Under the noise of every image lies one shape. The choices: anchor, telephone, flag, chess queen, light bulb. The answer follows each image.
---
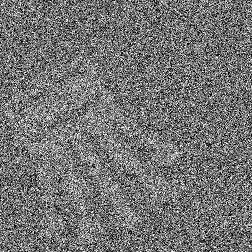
chess queen
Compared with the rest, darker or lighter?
lighter
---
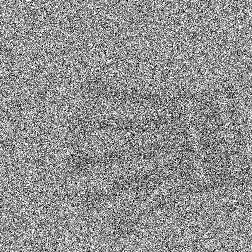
chess queen
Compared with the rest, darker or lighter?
darker
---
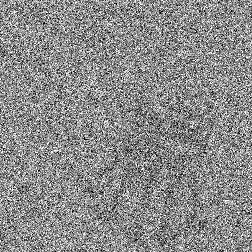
chess queen
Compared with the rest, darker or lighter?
darker
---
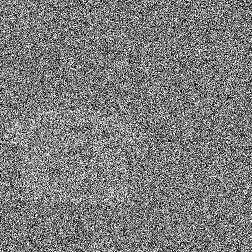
telephone
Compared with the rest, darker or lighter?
lighter
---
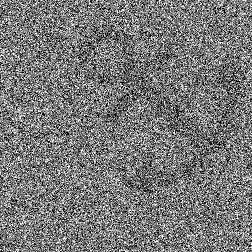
anchor
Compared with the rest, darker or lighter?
darker
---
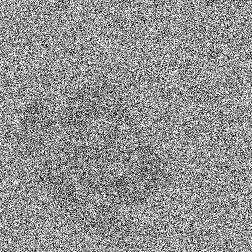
telephone
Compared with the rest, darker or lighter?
darker
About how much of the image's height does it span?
two thirds
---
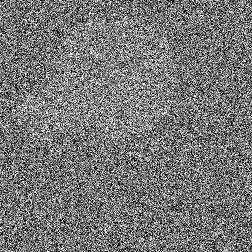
light bulb
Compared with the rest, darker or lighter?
lighter
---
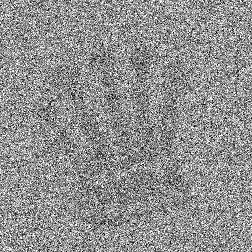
chess queen
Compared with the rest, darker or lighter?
darker
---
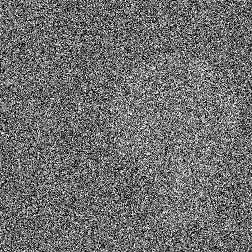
light bulb
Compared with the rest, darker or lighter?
lighter
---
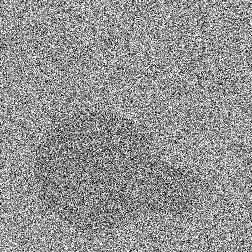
light bulb
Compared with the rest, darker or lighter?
darker
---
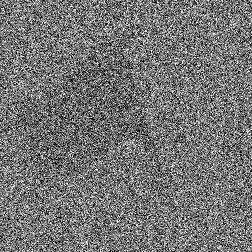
flag
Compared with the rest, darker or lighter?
darker
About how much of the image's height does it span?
two thirds
